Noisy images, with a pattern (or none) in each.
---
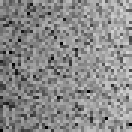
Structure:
a smooth slope
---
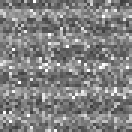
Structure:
horizontal stripes
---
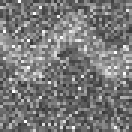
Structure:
a wavy band
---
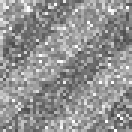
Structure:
diagonal stripes
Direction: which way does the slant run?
bottom left to top right
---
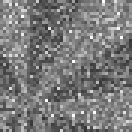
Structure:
spokes from one point
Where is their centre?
bottom left
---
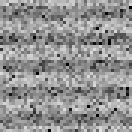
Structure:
horizontal stripes
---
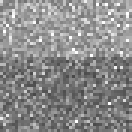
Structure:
a sharp edge
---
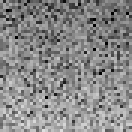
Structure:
a smooth slope
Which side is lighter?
bottom
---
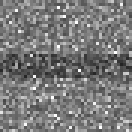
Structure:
one horizontal stripe
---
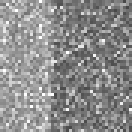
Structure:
a sharp edge
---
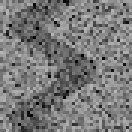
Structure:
a wavy band
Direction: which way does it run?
top to bottom
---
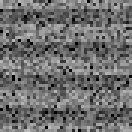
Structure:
horizontal stripes
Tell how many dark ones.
4
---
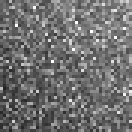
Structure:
a smooth slope
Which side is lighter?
top right
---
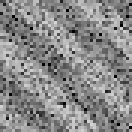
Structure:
diagonal stripes
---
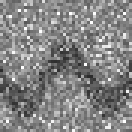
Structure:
a wavy band
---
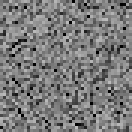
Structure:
only noise
